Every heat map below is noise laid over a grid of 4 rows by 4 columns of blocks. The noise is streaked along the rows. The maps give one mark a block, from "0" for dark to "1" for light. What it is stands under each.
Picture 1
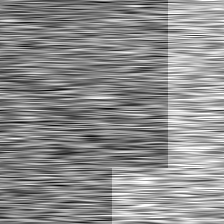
0 0 0 1
0 0 0 1
0 0 0 1
0 0 1 1
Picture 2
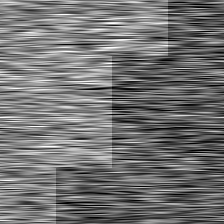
1 1 1 0
1 1 0 0
1 1 0 0
1 0 0 0
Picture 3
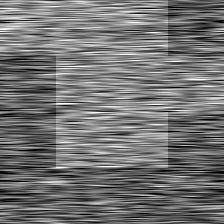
1 1 1 0
0 1 1 1
0 1 1 0
0 0 0 0
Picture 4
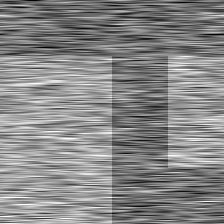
0 0 0 0
1 1 0 1
1 1 0 1
1 1 0 0
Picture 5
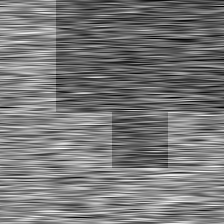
1 0 0 0
1 0 0 0
1 1 0 1
1 1 1 1
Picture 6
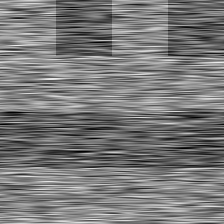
1 0 1 0
1 1 1 1
0 0 0 0
1 1 1 1
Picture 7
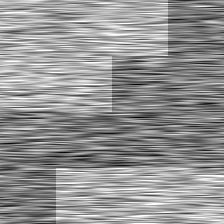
1 1 1 0
1 1 0 0
0 0 0 0
0 1 1 1
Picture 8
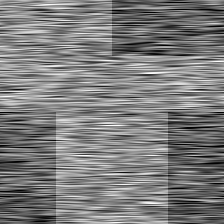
1 1 0 0
1 1 1 1
0 1 1 0
0 1 1 0
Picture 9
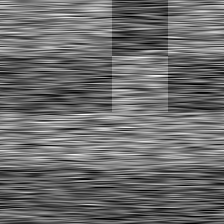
1 1 0 1
0 0 1 0
1 1 1 1
0 0 0 0
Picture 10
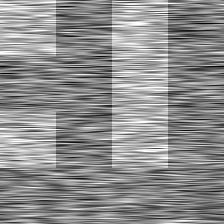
1 0 1 0
0 0 1 0
1 0 1 0
0 0 0 0
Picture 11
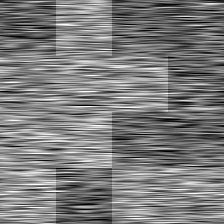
0 1 0 0
1 1 1 0
1 1 0 0
1 0 1 1
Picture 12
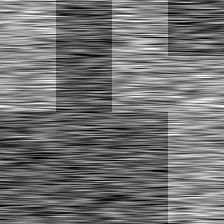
1 0 1 0
1 0 1 1
0 0 0 1
0 0 0 1
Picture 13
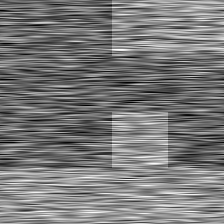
0 0 1 1
0 0 0 0
0 0 1 0
1 1 1 1
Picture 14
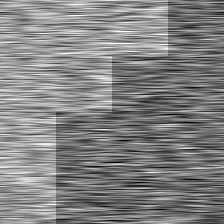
1 1 1 0
1 1 0 0
1 0 0 0
1 0 0 0
